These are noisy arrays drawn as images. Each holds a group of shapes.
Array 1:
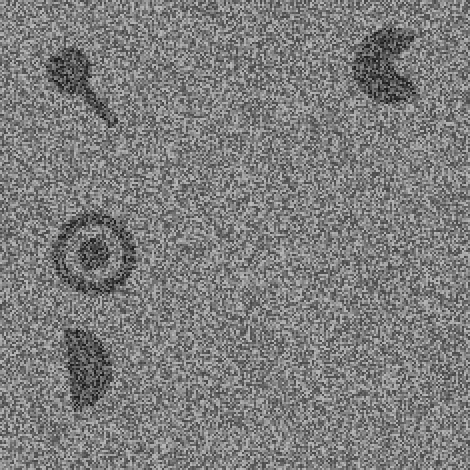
top left: lollipop; top right: disc with a wedge cut out; middle left: bullseye; bottom left: half disc
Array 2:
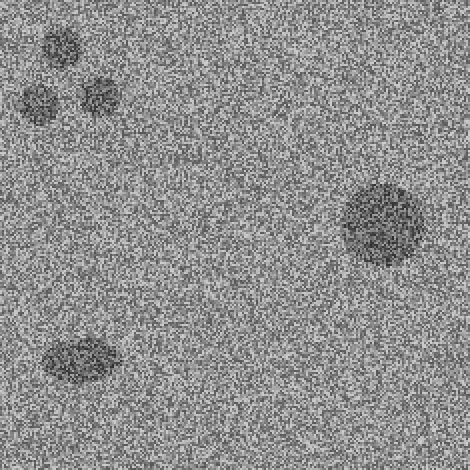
top left: three dots; middle right: disc; bottom left: ellipse
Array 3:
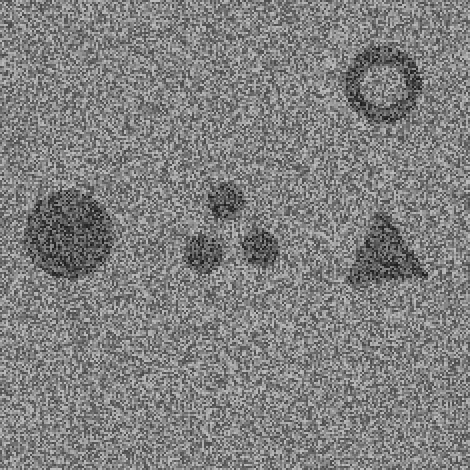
top right: ring; middle left: disc; centre: three dots; middle right: triangle
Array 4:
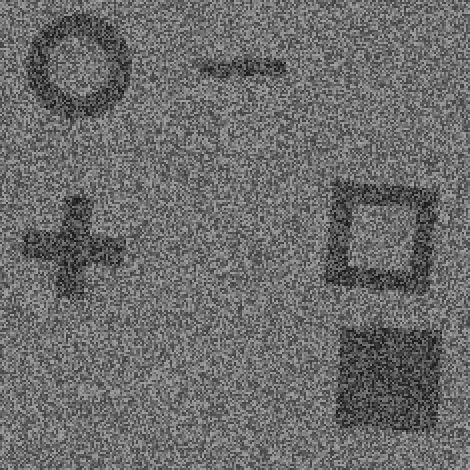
top left: ring; top middle: bar; middle left: cross; middle right: square frame; bottom right: square
